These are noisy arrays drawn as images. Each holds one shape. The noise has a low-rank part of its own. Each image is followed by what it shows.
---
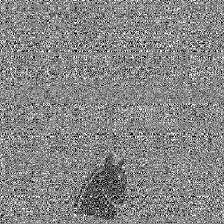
chess knight
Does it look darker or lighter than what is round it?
darker
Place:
bottom middle
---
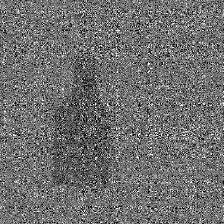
bottle
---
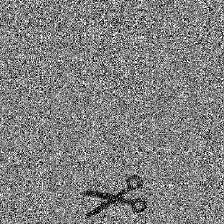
pair of scissors
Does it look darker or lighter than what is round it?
darker
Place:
bottom middle
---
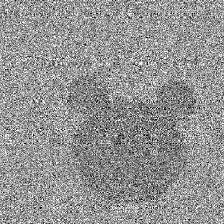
bear's head
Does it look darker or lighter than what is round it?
darker
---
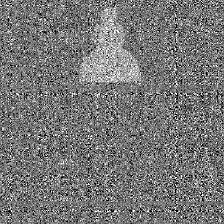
chess pawn
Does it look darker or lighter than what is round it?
lighter
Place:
top middle
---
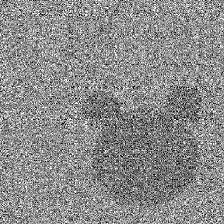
bear's head
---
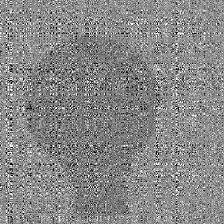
light bulb
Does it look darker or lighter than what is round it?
darker
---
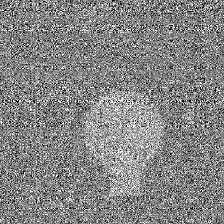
light bulb
